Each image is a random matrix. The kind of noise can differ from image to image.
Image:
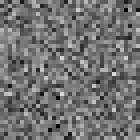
independent entries
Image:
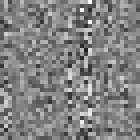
columns of uneven size
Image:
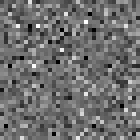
heavy tails
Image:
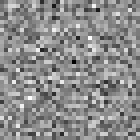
low rank plus noise
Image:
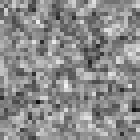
blotchy
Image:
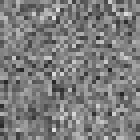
low rank plus noise
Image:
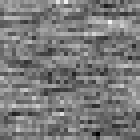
streaked along the rows
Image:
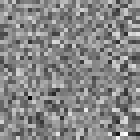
low rank plus noise
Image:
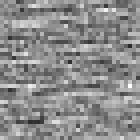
streaked along the rows
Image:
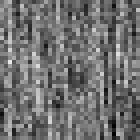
streaked along the columns
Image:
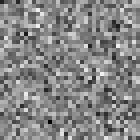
independent entries
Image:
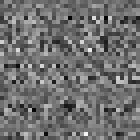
rows of uneven size
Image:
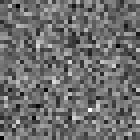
independent entries
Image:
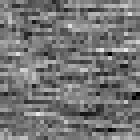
streaked along the rows
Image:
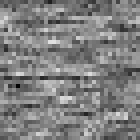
streaked along the rows
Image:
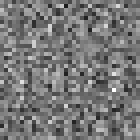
low rank plus noise
